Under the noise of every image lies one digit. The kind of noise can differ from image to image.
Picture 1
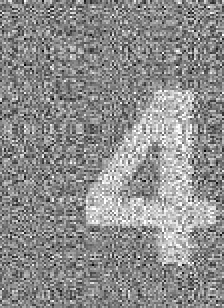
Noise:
low rank plus noise
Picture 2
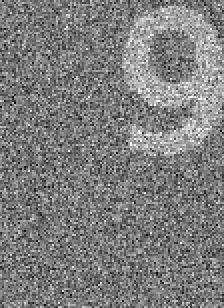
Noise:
independent entries
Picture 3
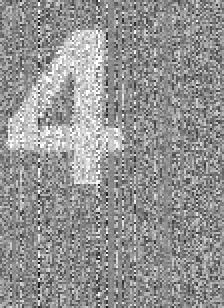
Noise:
columns of uneven size
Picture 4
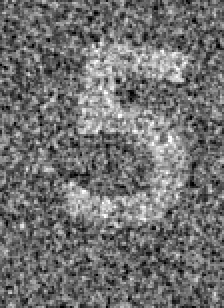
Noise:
blotchy
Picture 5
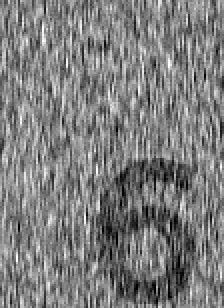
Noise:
streaked along the columns
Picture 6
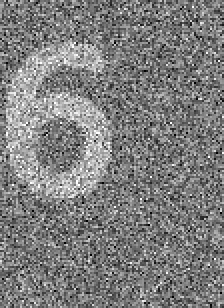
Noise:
independent entries
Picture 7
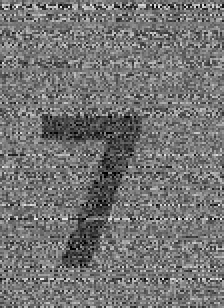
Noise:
rows of uneven size
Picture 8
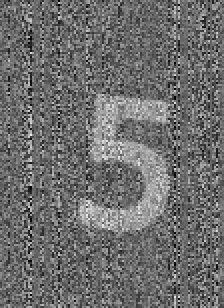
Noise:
columns of uneven size
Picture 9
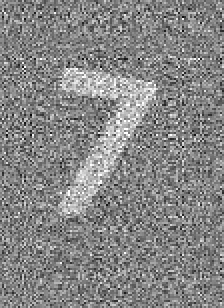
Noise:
low rank plus noise
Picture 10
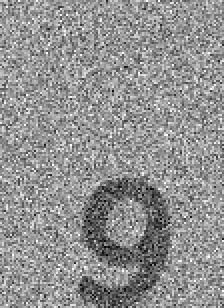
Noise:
independent entries
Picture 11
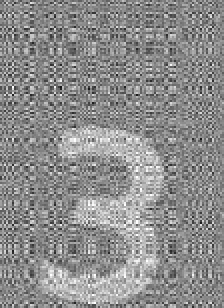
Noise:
low rank plus noise
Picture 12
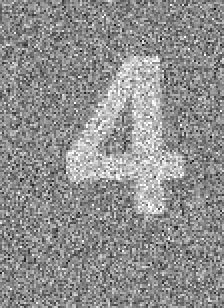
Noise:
independent entries
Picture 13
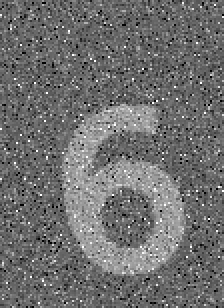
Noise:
heavy tails
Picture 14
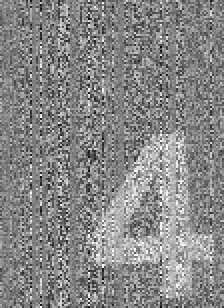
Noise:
columns of uneven size
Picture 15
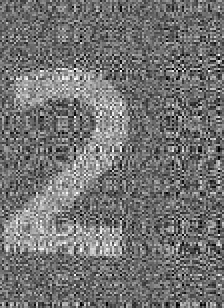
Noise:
low rank plus noise
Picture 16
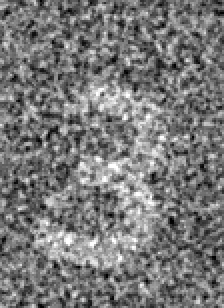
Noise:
blotchy
